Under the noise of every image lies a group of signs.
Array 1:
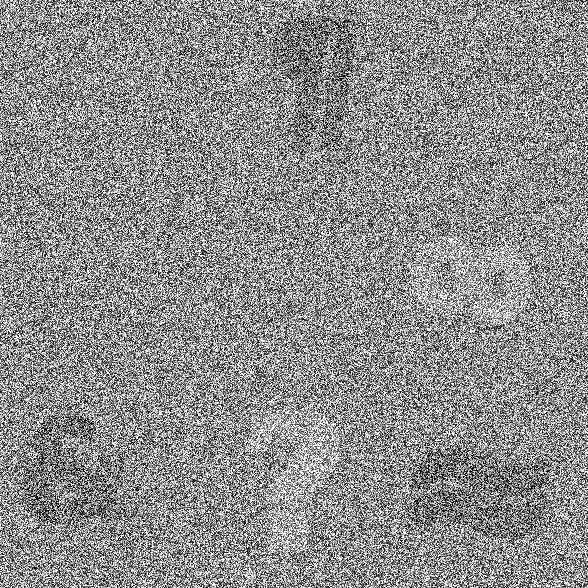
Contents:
top middle: dark pilcrow; middle right: light infinity sign; bottom left: dark ampersand; bottom middle: light question mark; bottom right: dark approximately sign
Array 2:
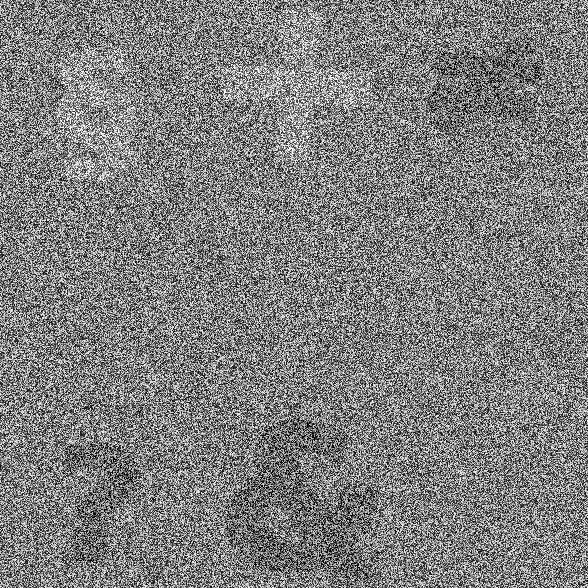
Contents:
top left: light section sign; top middle: light plus sign; top right: dark not-equal sign; bottom left: dark question mark; bottom middle: dark ampersand
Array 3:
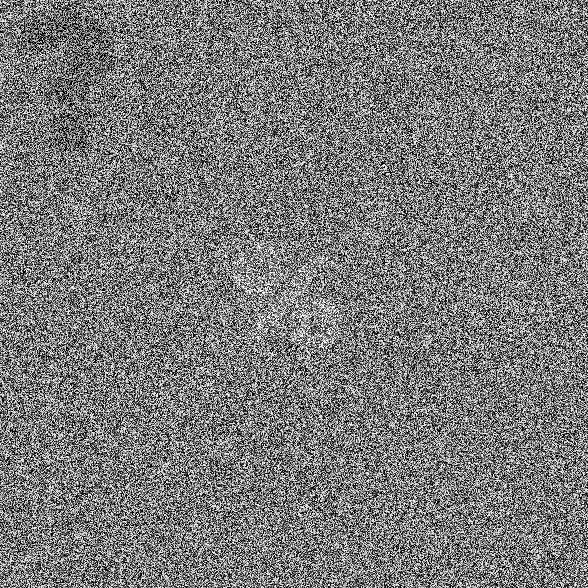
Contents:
top left: dark question mark; centre: light percent sign
